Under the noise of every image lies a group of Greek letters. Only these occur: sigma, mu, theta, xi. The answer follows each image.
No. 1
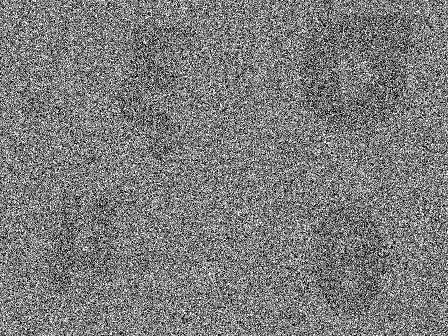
top left: xi; top right: sigma; bottom left: mu; bottom right: theta
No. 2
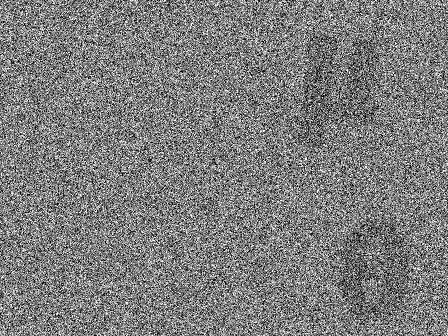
top right: mu; bottom right: theta
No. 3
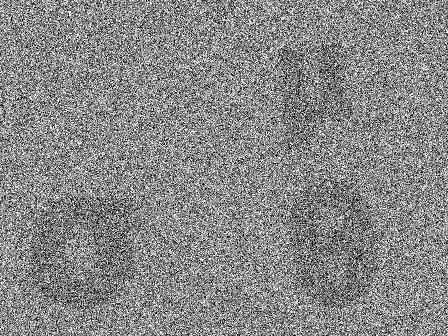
top right: mu; bottom left: sigma; bottom right: theta
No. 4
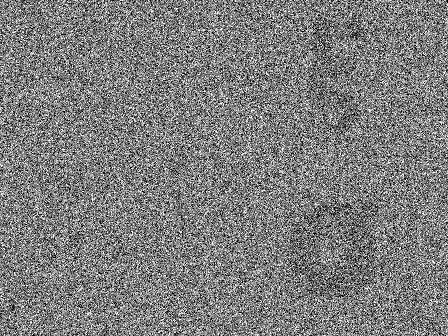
top right: xi; bottom right: sigma
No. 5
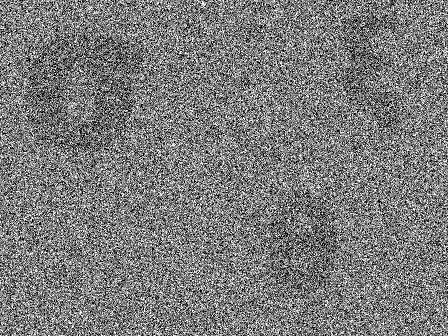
top left: sigma; top right: xi; bottom right: theta
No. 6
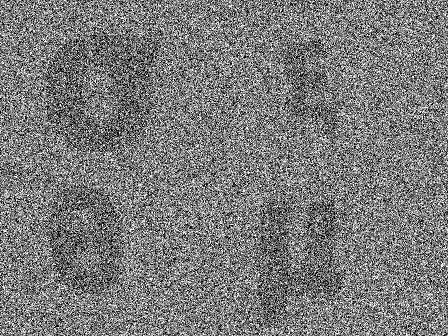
top left: sigma; top right: xi; bottom left: theta; bottom right: mu
